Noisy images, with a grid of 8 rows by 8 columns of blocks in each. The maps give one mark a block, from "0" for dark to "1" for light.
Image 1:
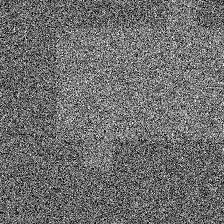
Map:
0 0 0 0 0 0 1 0
0 0 1 1 1 1 1 1
0 0 1 1 1 1 1 1
0 0 1 1 1 1 1 1
0 0 1 1 1 1 1 1
0 0 0 1 0 0 0 0
0 0 0 0 0 0 0 0
0 0 0 0 0 0 0 0
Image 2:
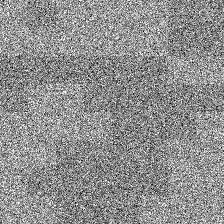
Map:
1 0 1 1 1 1 0 0
1 1 1 1 1 1 0 0
0 0 0 0 0 0 1 1
0 1 1 0 0 0 0 0
1 1 1 1 0 0 0 1
1 1 0 0 0 0 1 1
1 0 0 0 0 0 1 1
1 1 0 0 0 1 1 1
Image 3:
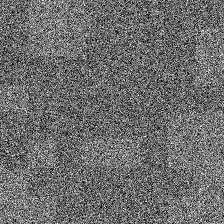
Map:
0 1 1 0 0 0 0 0
0 1 1 0 0 0 0 1
0 0 0 0 0 0 0 1
1 0 0 0 0 0 0 0
0 0 0 0 0 0 1 1
0 1 0 1 1 0 1 1
1 0 0 0 0 0 0 1
1 1 0 0 0 0 1 1
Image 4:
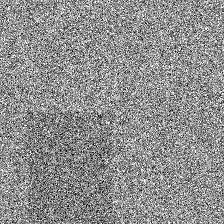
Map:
1 1 1 1 1 1 1 1
1 1 1 1 1 1 1 1
1 1 1 1 1 1 1 1
1 1 1 1 1 1 1 1
1 0 0 0 1 1 1 1
1 0 0 0 1 1 1 1
1 0 0 0 1 1 1 1
1 0 0 0 1 1 1 1
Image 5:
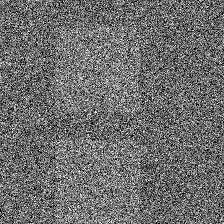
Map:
0 0 0 0 0 0 0 0
0 0 1 1 1 0 0 0
0 0 1 1 1 0 0 0
0 0 1 1 1 0 0 0
0 0 0 0 0 0 0 0
0 0 1 1 1 0 0 0
0 0 1 1 1 0 0 0
0 0 1 1 1 0 0 0
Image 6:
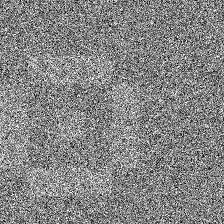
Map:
0 0 0 0 0 0 0 0
0 0 0 0 0 0 0 0
0 1 1 1 0 0 0 0
1 0 0 0 1 0 0 0
1 0 1 0 1 0 0 0
1 0 0 0 1 0 0 0
0 1 1 1 0 0 0 0
0 0 0 0 0 0 0 0
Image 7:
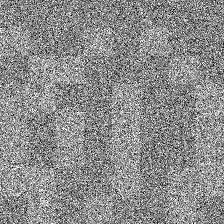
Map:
0 0 0 0 0 0 0 0
1 0 0 1 0 1 0 0
0 1 1 0 0 0 1 0
1 1 0 0 1 0 0 1
1 0 1 0 1 0 0 1
1 0 1 0 1 0 0 1
1 1 0 0 1 0 1 1
0 1 0 1 0 0 1 0
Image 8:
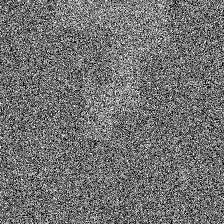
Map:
0 0 1 1 1 1 0 0
0 0 0 0 1 1 0 0
0 0 0 0 1 0 0 0
0 0 0 1 1 0 0 0
0 0 0 1 0 0 0 0
0 0 0 0 0 0 0 0
0 0 0 0 0 0 0 0
0 0 0 0 0 0 0 0
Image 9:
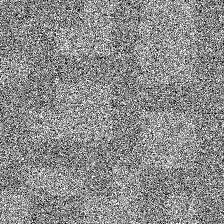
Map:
0 0 0 1 0 1 1 0
0 0 1 1 0 1 1 0
1 0 0 0 0 1 1 0
0 0 1 1 0 0 0 0
0 1 1 1 0 1 1 0
0 0 0 0 0 1 1 0
0 1 1 0 1 0 0 0
1 0 0 1 1 0 1 0
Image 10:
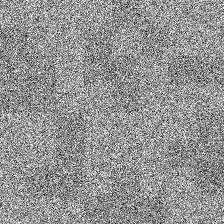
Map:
1 1 1 1 0 1 1 1
0 1 1 0 1 0 1 1
0 0 1 0 0 1 0 0
0 0 1 1 0 1 1 1
1 1 0 1 1 1 1 0
1 1 0 1 1 1 0 0
1 0 0 1 0 1 1 0
1 1 1 0 0 0 1 1
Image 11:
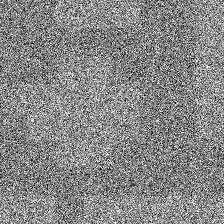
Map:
0 0 1 1 1 0 0 1
0 0 0 0 0 0 0 1
0 0 1 1 0 0 0 1
1 1 1 1 1 0 0 1
0 1 1 1 1 0 0 1
0 0 1 1 0 0 0 0
0 0 0 0 0 0 0 0
1 1 0 1 1 1 1 1
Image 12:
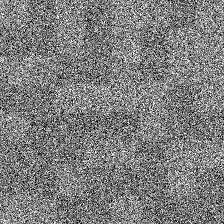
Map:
1 0 1 0 1 1 0 1
0 0 1 0 1 0 1 1
1 1 0 0 1 0 1 1
0 0 1 1 1 1 0 1
1 0 0 0 0 1 0 0
0 0 0 1 1 0 1 1
0 0 1 0 0 0 1 0
1 1 0 0 1 0 0 0
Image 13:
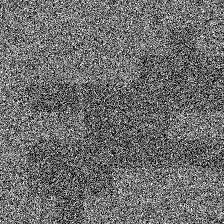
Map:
1 1 1 1 1 1 1 1
1 1 1 1 1 1 0 1
1 1 1 1 1 0 0 0
1 0 0 0 0 0 0 0
1 1 1 0 0 0 1 1
1 0 0 0 0 0 0 0
1 0 0 0 1 1 1 1
1 1 0 1 1 1 1 1
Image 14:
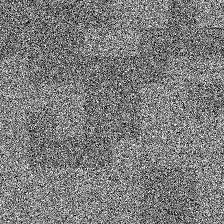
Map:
0 0 0 0 1 1 0 1
0 0 0 1 1 0 0 0
1 0 0 0 0 0 1 1
1 1 1 0 0 1 1 0
1 0 1 0 0 1 1 1
1 0 0 0 1 1 1 1
1 1 1 1 1 0 0 1
1 1 1 1 1 0 0 1
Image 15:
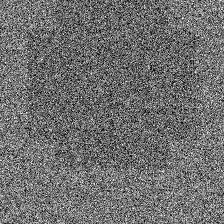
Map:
1 1 0 0 0 0 1 1
1 0 0 0 0 0 0 1
1 0 0 0 0 0 0 1
1 0 0 0 0 0 0 1
1 0 0 0 0 0 0 1
1 1 0 0 0 0 1 1
1 1 1 1 1 1 1 1
1 1 1 1 1 1 1 1
